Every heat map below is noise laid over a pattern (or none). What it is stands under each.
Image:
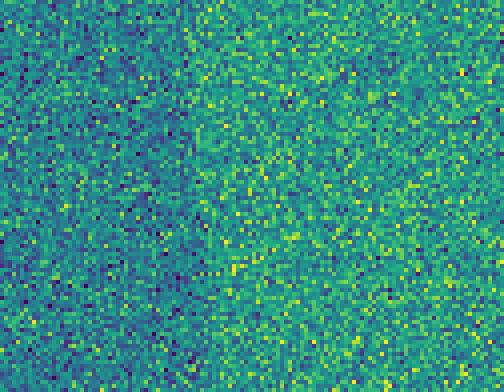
a sharp edge
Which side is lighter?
right
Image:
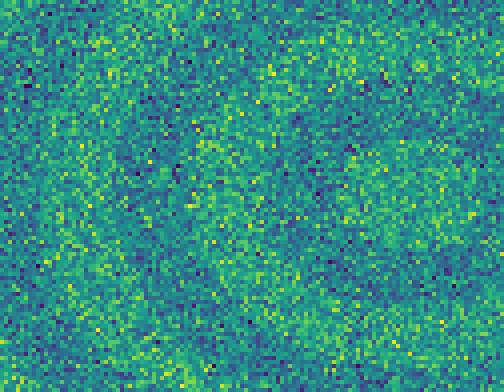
rings round one point
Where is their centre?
middle right
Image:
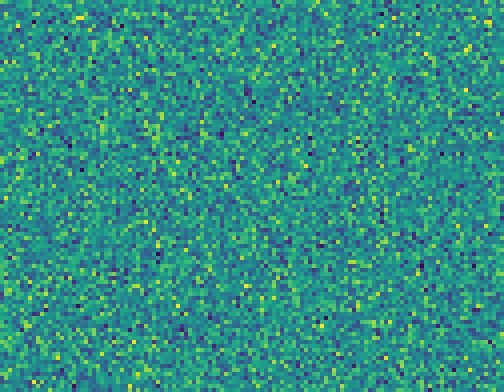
only noise
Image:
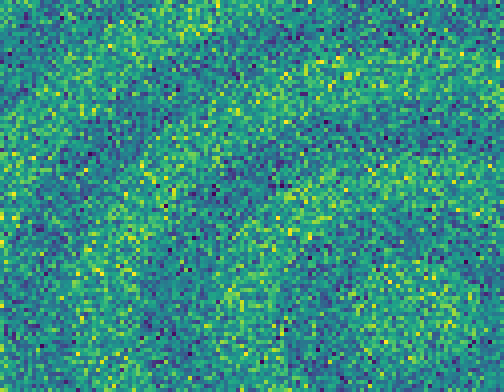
rings round one point
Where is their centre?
bottom right
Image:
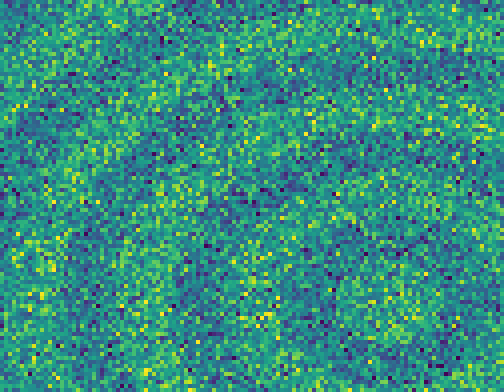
rings round one point
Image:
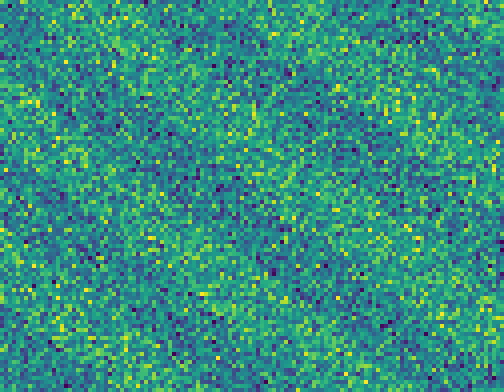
diagonal stripes
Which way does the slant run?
top left to bottom right
